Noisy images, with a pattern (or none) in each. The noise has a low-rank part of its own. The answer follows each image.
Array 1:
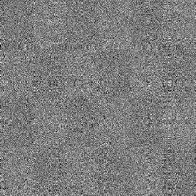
a checkerboard
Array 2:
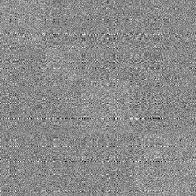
blocks along the diagonal
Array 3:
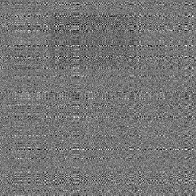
one block
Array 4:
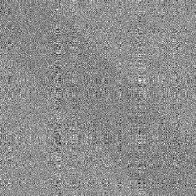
a diagonal band
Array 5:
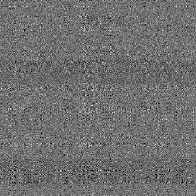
bands of rows
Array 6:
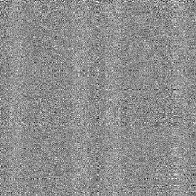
bands of columns
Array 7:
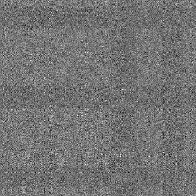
bands of rows crossing bands of columns
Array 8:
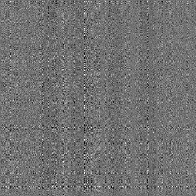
bands of columns
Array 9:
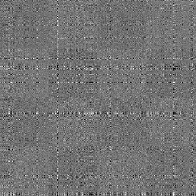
a checkerboard
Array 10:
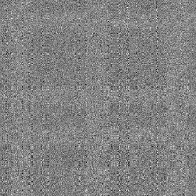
bands of rows crossing bands of columns
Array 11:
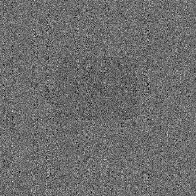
one block
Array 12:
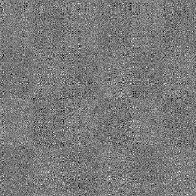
a checkerboard
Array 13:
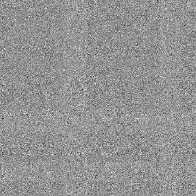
bands of rows crossing bands of columns
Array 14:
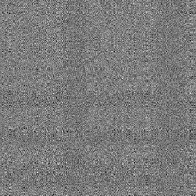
bands of rows crossing bands of columns
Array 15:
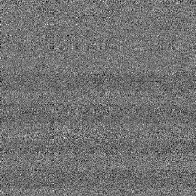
bands of rows
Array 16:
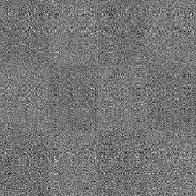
a checkerboard
